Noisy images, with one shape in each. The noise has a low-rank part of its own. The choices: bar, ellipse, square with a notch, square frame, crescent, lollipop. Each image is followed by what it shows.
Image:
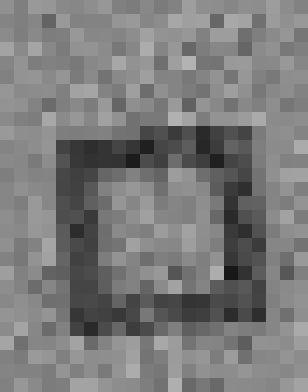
square frame
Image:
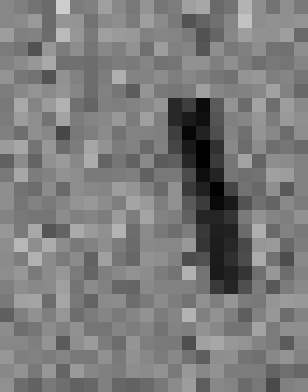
bar
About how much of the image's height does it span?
half
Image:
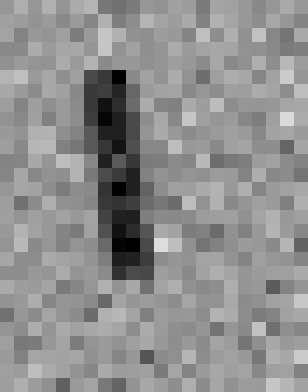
bar
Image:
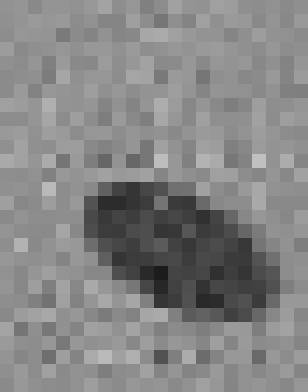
ellipse
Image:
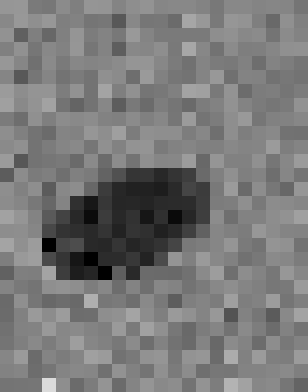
ellipse
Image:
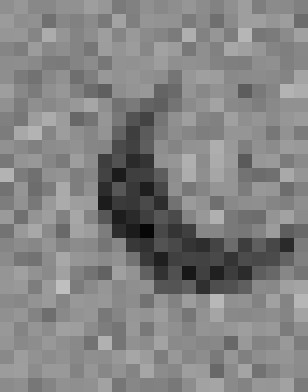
crescent
